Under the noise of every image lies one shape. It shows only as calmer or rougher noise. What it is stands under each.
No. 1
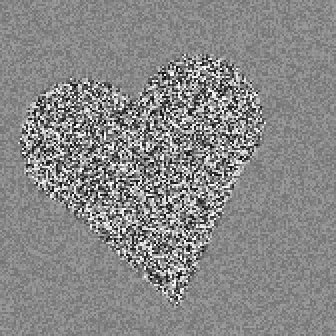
heart
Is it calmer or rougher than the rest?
rougher
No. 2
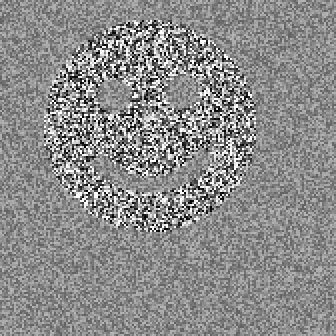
smiling face
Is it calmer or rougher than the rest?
rougher
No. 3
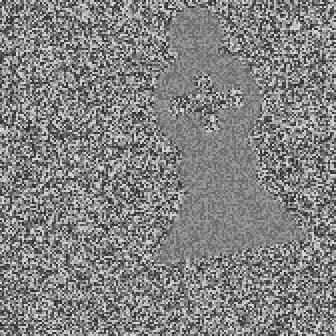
chess bishop
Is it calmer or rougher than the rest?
calmer
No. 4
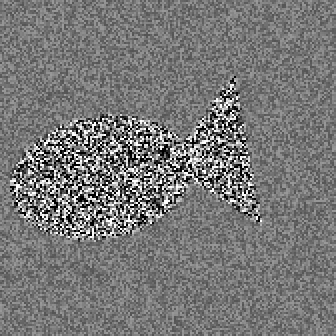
fish
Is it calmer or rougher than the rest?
rougher
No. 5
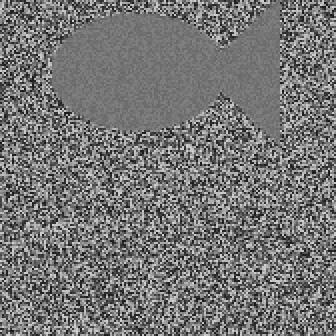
fish
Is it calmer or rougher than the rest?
calmer
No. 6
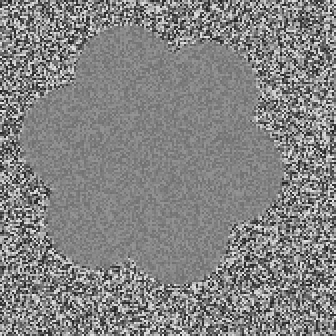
flower
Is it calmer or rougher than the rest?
calmer
